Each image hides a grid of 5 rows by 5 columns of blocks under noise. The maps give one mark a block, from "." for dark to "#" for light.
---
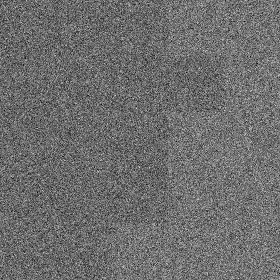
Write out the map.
. . . # #
. . . . #
. . . # #
. . . # #
. . # # #
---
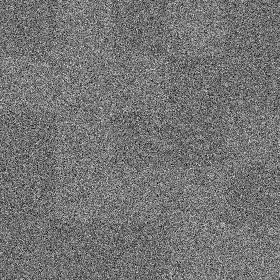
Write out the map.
. # . # .
# # # . .
. # . . #
. # # # .
. . . # #
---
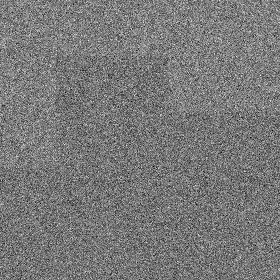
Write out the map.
# # # # #
# . . # #
# . . . .
. . . . .
. . . . .
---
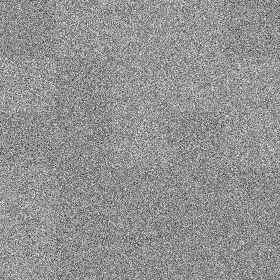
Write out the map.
. # # # .
# . # # #
. . # . #
# . . . .
# . . . .
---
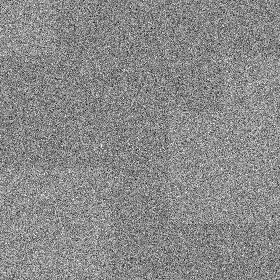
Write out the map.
# . . . .
. . . . #
. . . # #
# # . # #
# # . . .
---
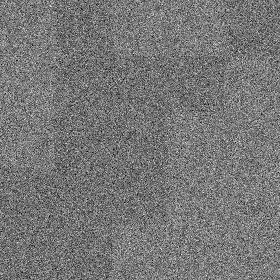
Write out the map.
# . # # .
# . . . #
# . . # #
. . . # #
. . # # #
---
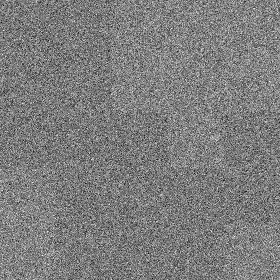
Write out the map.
. . # # #
. . # # #
. . . # .
# . . . .
# . . . #
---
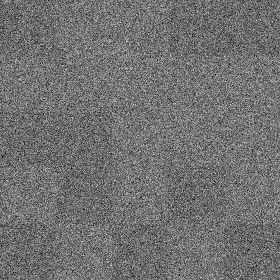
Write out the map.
. # # . .
# # # # #
. . # # #
# . # . #
. # . # .
